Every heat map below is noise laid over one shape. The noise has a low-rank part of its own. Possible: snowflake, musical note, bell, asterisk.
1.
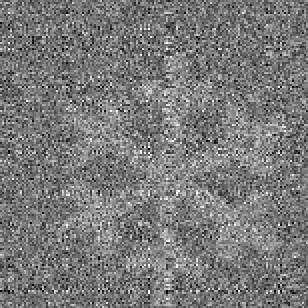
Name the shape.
snowflake
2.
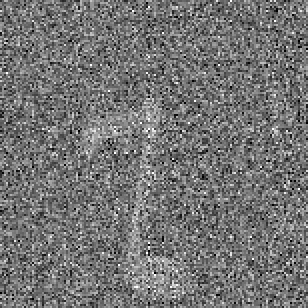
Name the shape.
musical note
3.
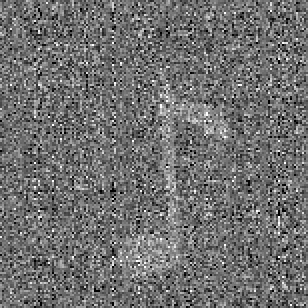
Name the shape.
musical note
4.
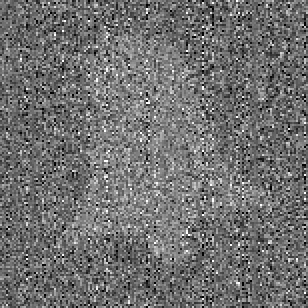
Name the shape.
bell
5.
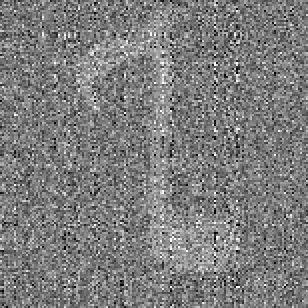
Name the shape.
musical note
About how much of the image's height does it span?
nearly all
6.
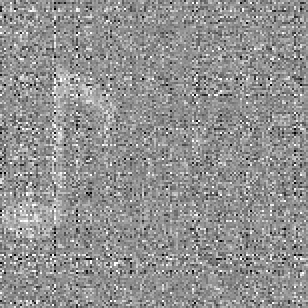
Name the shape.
musical note
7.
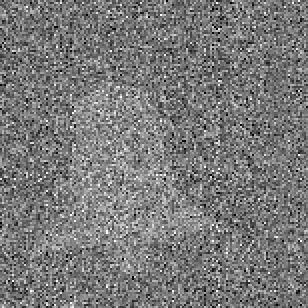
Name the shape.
bell
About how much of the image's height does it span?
two thirds
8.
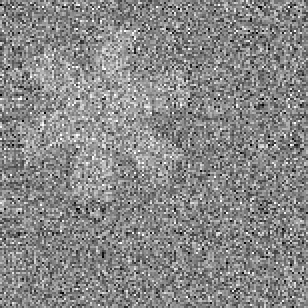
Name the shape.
asterisk
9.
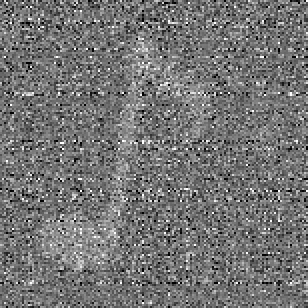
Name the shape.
musical note
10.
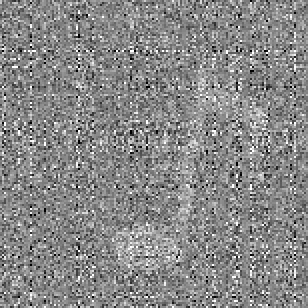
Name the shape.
musical note
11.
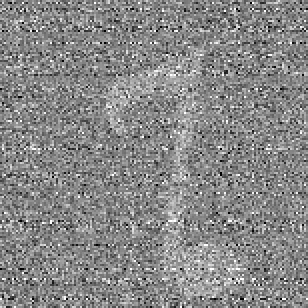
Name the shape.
musical note
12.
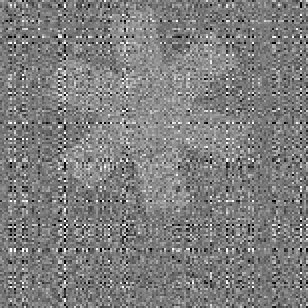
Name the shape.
asterisk
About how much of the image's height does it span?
two thirds
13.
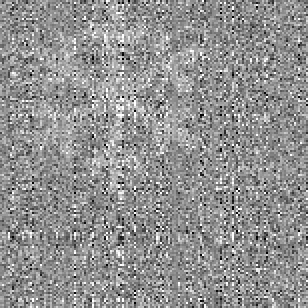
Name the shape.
snowflake
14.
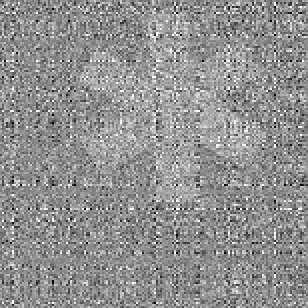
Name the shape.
asterisk
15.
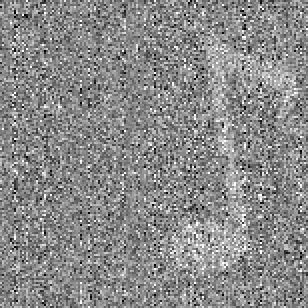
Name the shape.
musical note
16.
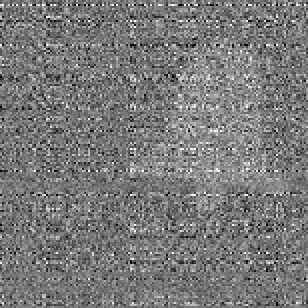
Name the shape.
bell
